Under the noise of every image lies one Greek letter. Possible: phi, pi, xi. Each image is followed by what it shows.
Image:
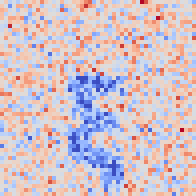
blue xi
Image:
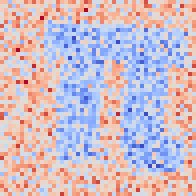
blue pi
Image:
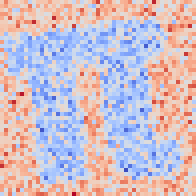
blue pi
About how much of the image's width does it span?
nearly all
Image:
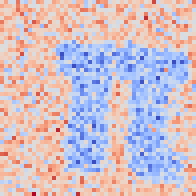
blue pi
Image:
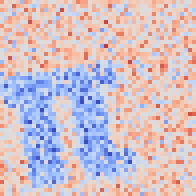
blue pi
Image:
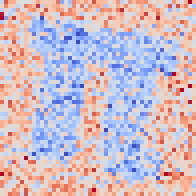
blue pi
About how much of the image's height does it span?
nearly all
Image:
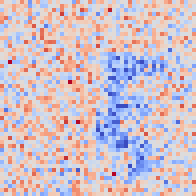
blue xi
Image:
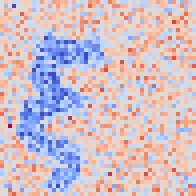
blue xi
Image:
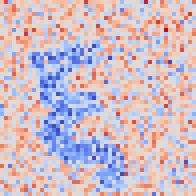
blue xi
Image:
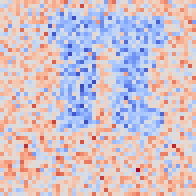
blue pi
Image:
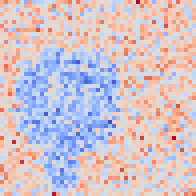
blue phi
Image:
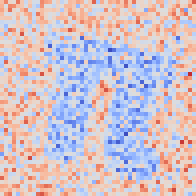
blue pi
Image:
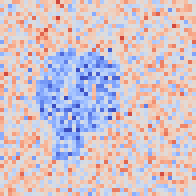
blue phi
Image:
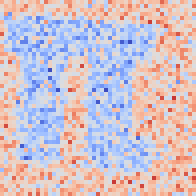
blue pi
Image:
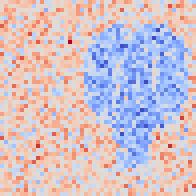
blue phi
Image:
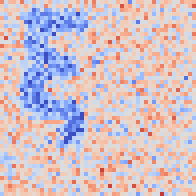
blue xi
